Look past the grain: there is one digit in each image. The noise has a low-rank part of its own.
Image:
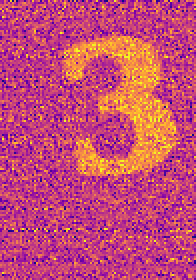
light 3
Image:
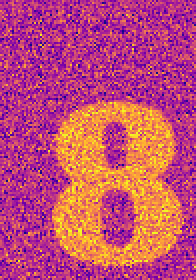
light 8
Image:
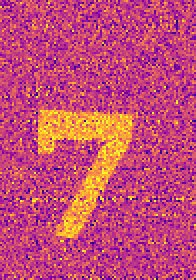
light 7
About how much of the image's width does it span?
half
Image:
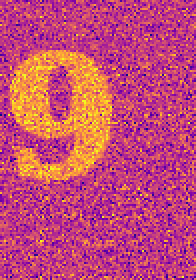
light 9
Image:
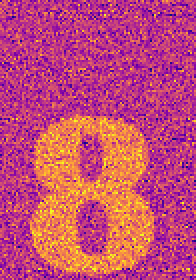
light 8
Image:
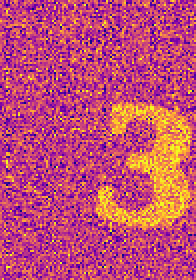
light 3
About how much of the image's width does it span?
half
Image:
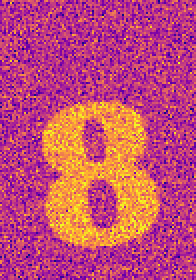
light 8
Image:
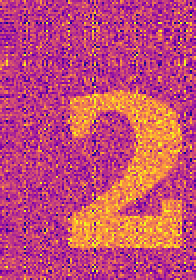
light 2
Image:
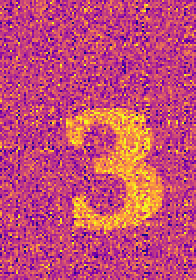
light 3
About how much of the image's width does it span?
half
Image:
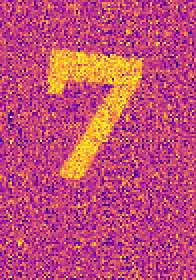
light 7
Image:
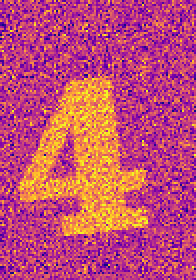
light 4
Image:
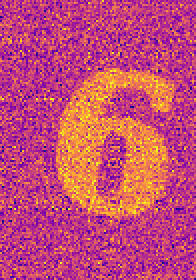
light 6
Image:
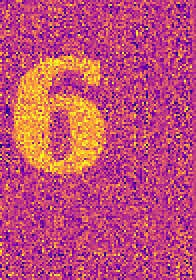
light 6
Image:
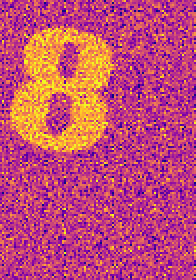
light 8
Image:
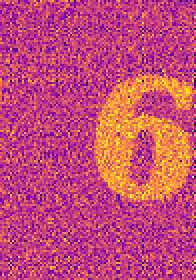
light 6
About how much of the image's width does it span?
half
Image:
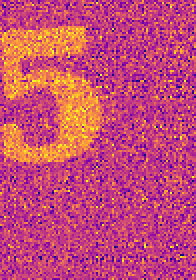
light 5
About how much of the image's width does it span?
half
